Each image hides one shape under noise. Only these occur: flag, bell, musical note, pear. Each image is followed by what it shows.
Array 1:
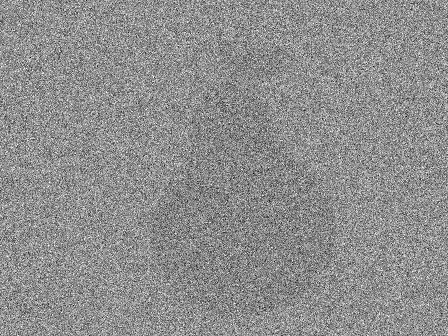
pear
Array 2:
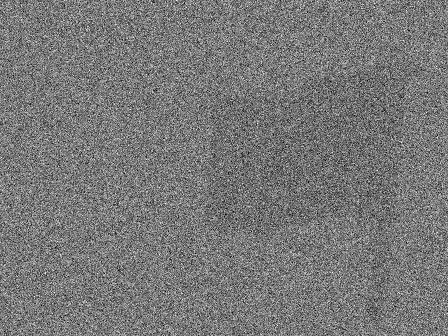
flag
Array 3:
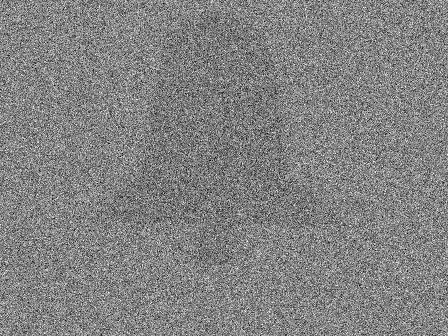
bell
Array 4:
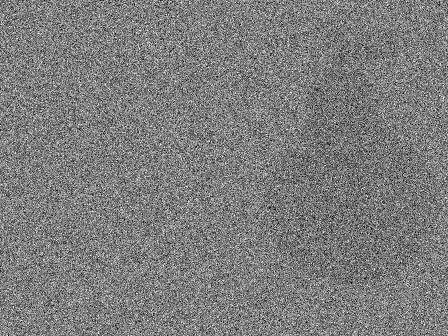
pear
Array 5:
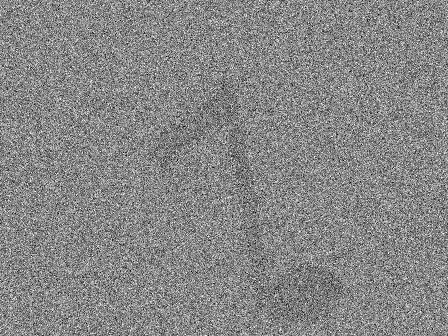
musical note
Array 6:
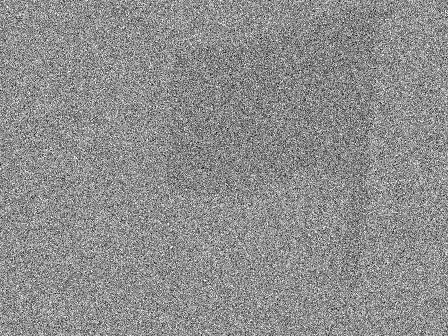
flag
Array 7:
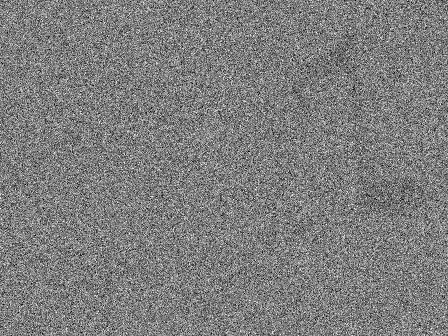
musical note
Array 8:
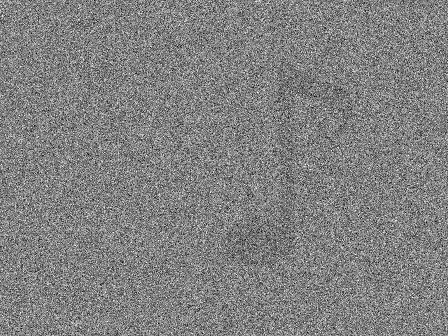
musical note
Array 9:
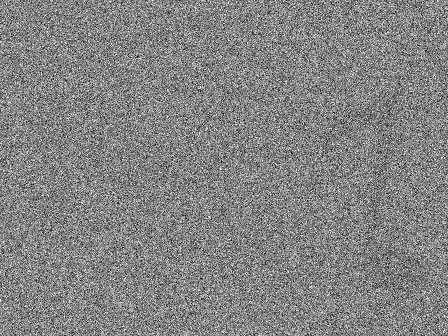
musical note
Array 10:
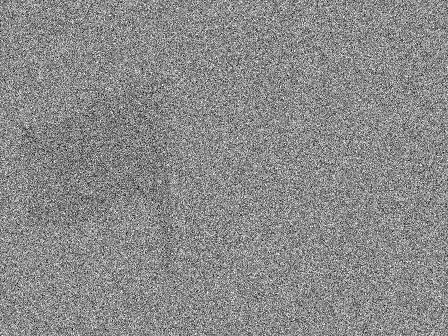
flag
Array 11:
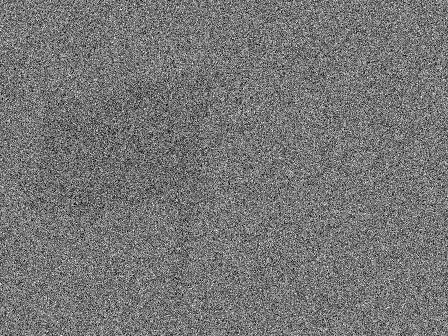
flag
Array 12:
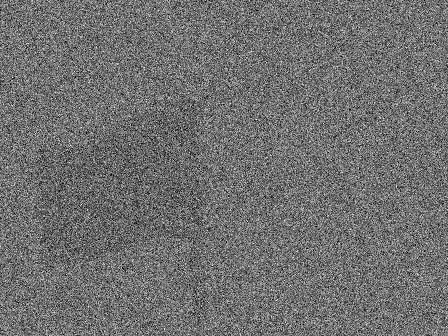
flag
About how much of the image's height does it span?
two thirds
